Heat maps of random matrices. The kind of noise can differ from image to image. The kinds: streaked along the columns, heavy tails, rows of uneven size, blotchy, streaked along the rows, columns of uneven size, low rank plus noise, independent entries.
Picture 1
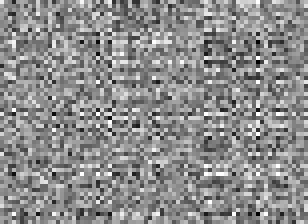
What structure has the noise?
low rank plus noise
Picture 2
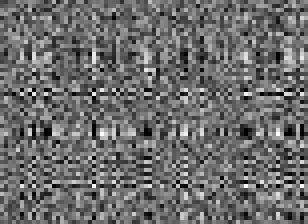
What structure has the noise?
low rank plus noise
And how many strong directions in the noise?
one
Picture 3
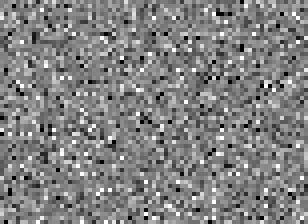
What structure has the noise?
heavy tails
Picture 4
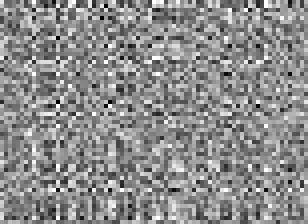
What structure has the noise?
low rank plus noise
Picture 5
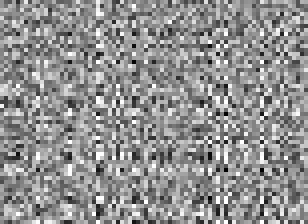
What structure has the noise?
low rank plus noise
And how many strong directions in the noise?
one
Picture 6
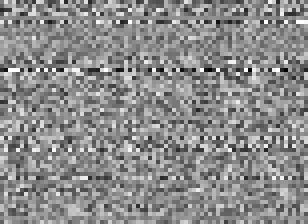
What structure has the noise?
rows of uneven size
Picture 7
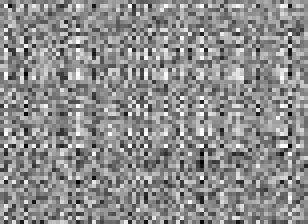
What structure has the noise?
low rank plus noise
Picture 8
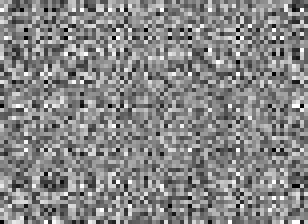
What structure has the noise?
low rank plus noise
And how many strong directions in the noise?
two
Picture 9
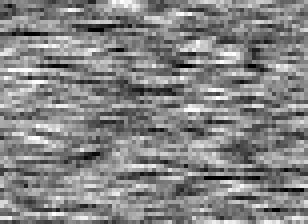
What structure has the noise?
streaked along the rows
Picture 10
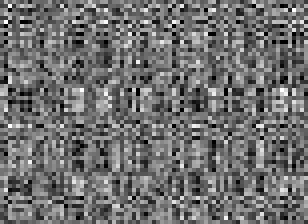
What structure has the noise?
low rank plus noise
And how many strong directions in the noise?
one
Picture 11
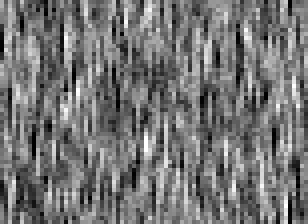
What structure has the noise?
streaked along the columns
